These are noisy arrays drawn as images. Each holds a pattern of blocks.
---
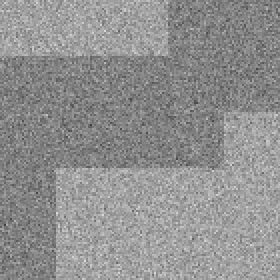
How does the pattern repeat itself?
no symmetry
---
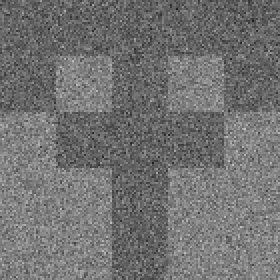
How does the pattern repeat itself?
left and right mirror each other
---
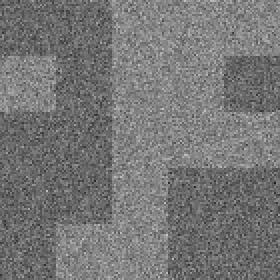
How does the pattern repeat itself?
no symmetry
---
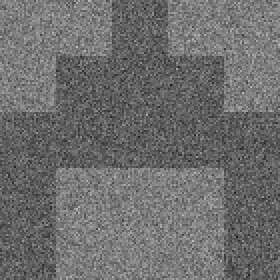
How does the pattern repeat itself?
left and right mirror each other
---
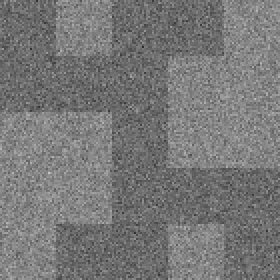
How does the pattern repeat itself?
the same after a half turn
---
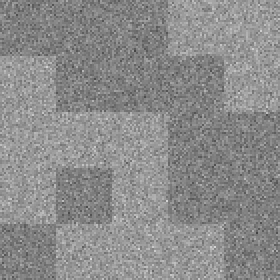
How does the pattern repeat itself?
mirrored about the diagonal from the bottom left
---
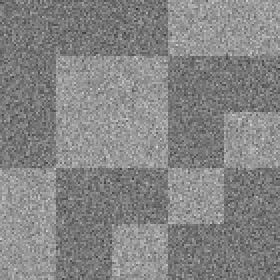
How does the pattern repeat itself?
mirrored about the diagonal from the top left
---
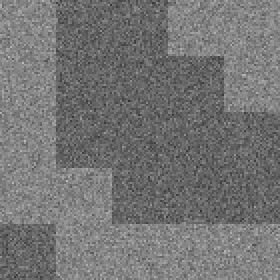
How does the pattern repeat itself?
mirrored about the diagonal from the bottom left
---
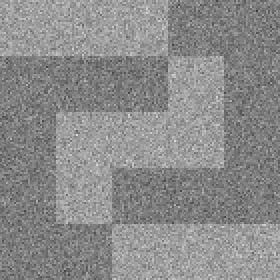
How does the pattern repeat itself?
the same after a half turn
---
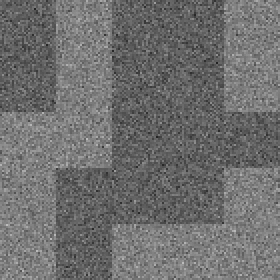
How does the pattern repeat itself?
no symmetry
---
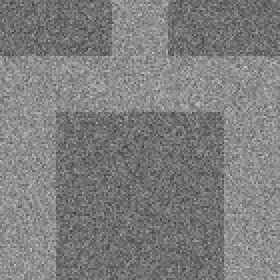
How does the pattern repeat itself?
left and right mirror each other
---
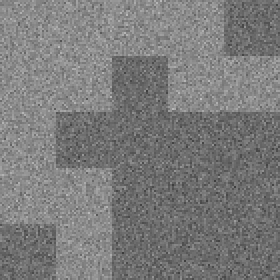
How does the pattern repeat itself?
mirrored about the diagonal from the top left
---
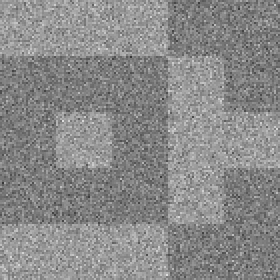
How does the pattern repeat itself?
top and bottom mirror each other
